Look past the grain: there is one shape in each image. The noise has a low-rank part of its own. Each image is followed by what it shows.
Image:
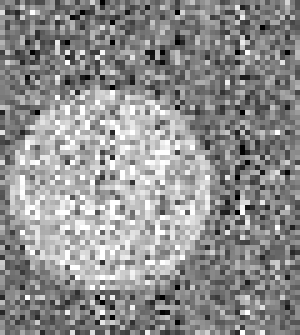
disc
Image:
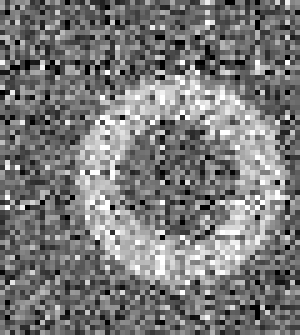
ring
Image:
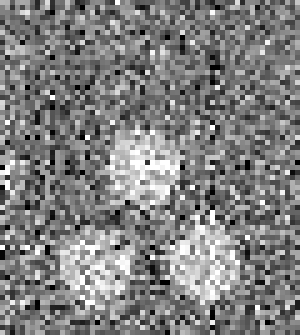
three dots
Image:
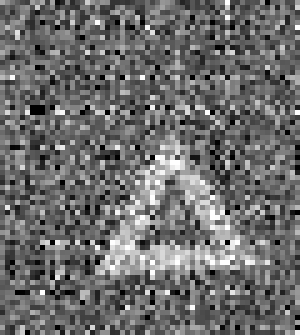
triangle frame
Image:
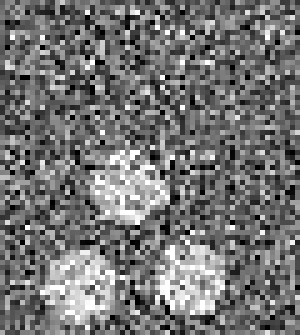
three dots
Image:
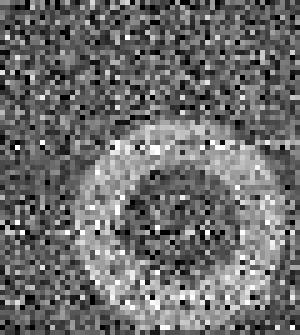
ring
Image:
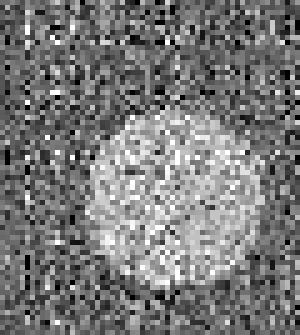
disc
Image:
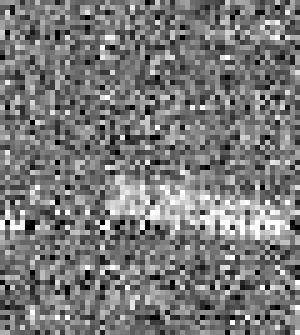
bar
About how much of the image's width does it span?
two thirds
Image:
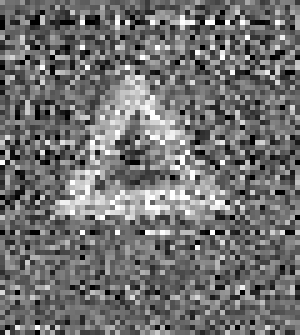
triangle frame
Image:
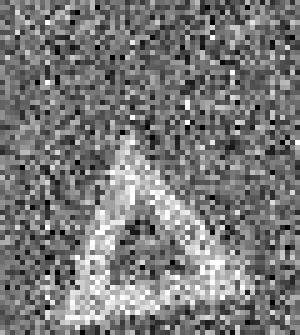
triangle frame
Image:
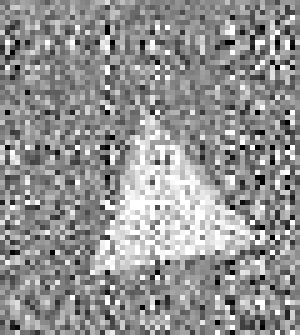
triangle
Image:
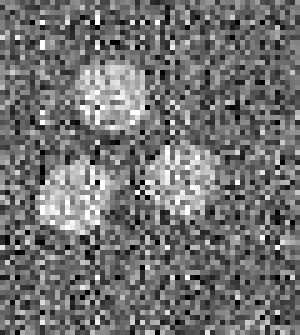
three dots
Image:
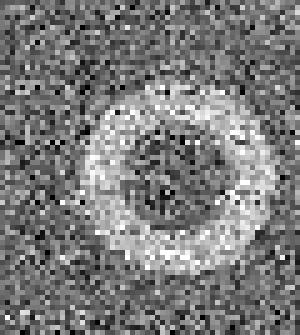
ring
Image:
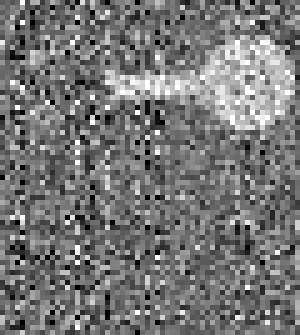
lollipop
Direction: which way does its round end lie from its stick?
right
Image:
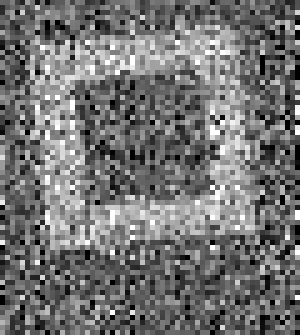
square frame
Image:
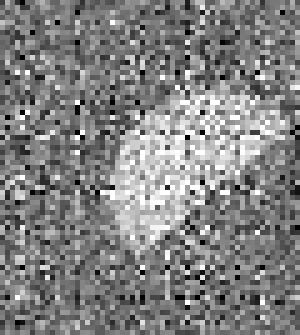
half disc
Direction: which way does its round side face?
up and left
